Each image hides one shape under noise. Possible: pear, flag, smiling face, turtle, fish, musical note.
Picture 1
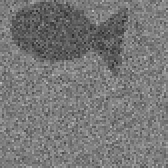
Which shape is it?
fish
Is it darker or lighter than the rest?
darker
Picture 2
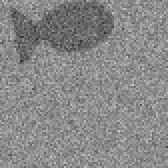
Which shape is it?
fish
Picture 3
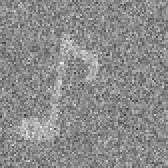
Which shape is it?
musical note
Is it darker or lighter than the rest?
lighter
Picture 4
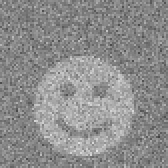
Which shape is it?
smiling face
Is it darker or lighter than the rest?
lighter
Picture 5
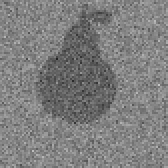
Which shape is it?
pear
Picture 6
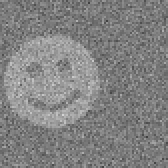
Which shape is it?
smiling face
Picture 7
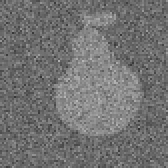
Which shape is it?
pear
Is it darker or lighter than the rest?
lighter
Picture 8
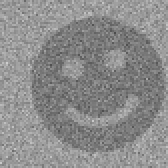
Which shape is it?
smiling face
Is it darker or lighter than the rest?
darker
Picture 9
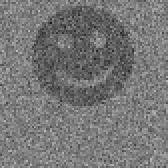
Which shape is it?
smiling face
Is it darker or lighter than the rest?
darker
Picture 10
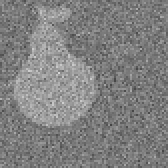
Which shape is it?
pear
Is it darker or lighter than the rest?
lighter
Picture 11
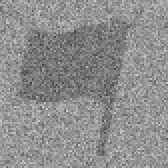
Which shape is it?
flag
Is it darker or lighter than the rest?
darker
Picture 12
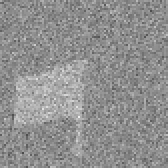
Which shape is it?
flag
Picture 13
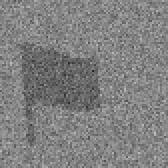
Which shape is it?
flag
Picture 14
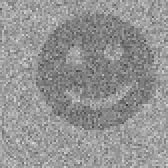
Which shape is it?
smiling face
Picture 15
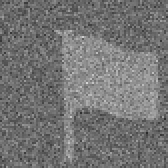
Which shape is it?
flag
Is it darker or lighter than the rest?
lighter
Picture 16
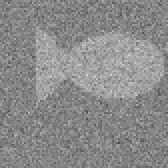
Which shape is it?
fish
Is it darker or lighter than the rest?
lighter
